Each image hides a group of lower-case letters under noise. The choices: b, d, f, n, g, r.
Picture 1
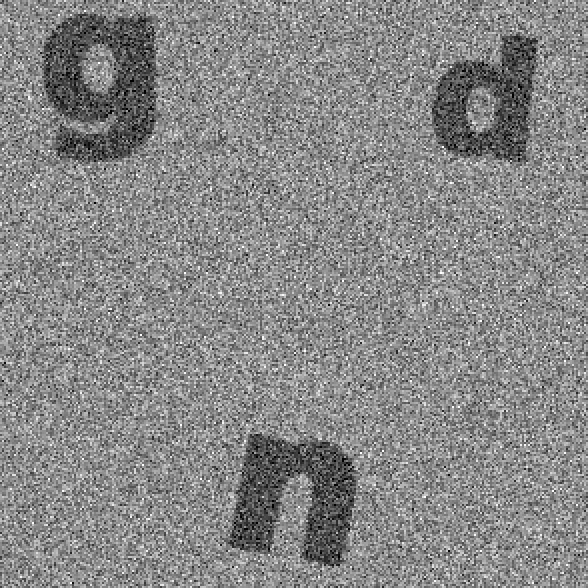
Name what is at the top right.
d
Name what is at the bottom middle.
n
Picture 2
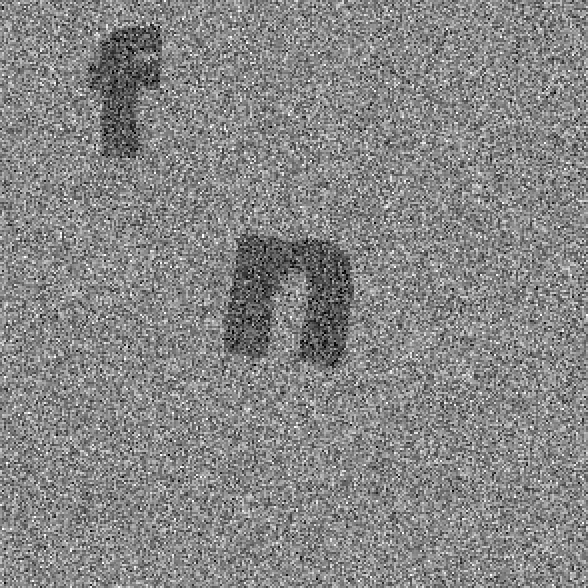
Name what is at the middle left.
nothing
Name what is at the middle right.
nothing
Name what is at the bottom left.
nothing
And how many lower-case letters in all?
2
